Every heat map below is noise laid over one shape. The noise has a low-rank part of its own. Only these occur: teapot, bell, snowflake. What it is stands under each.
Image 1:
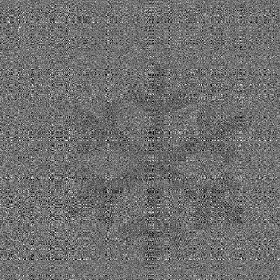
snowflake
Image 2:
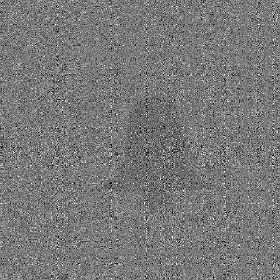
bell
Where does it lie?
centre
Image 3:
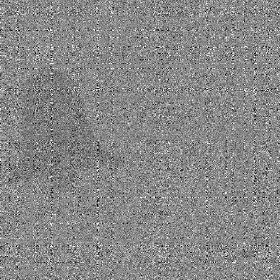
bell
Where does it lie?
middle left
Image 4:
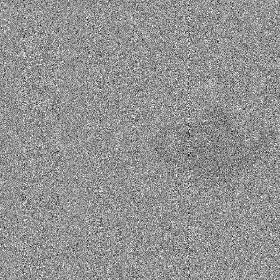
teapot
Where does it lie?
middle right
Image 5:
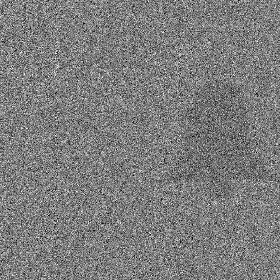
bell
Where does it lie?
middle right
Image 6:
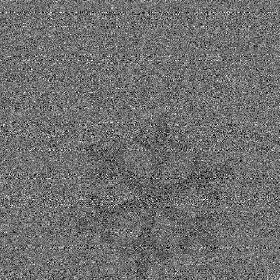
snowflake
